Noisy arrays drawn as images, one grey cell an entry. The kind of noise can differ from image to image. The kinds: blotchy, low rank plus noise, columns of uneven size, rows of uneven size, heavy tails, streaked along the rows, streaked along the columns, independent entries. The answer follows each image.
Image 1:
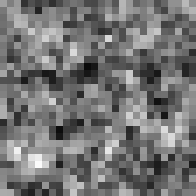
blotchy
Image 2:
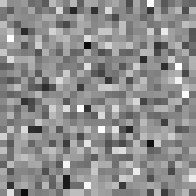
heavy tails
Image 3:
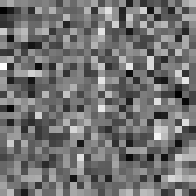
low rank plus noise
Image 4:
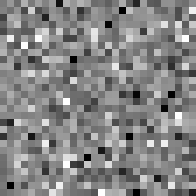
heavy tails
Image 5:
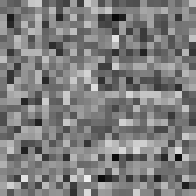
low rank plus noise
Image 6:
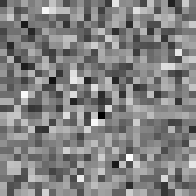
independent entries
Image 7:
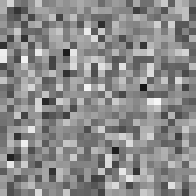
independent entries
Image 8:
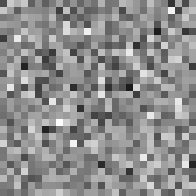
independent entries
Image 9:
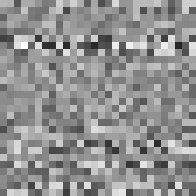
rows of uneven size
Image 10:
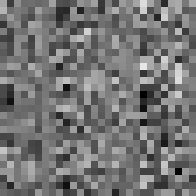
columns of uneven size
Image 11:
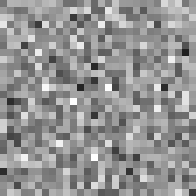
independent entries
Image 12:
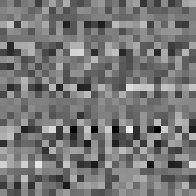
rows of uneven size
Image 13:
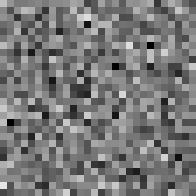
independent entries
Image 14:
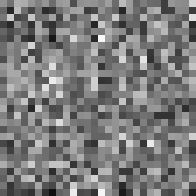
low rank plus noise
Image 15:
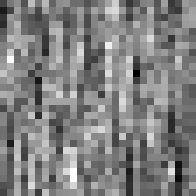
streaked along the columns
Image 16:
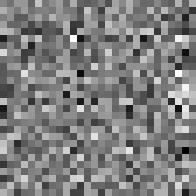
low rank plus noise
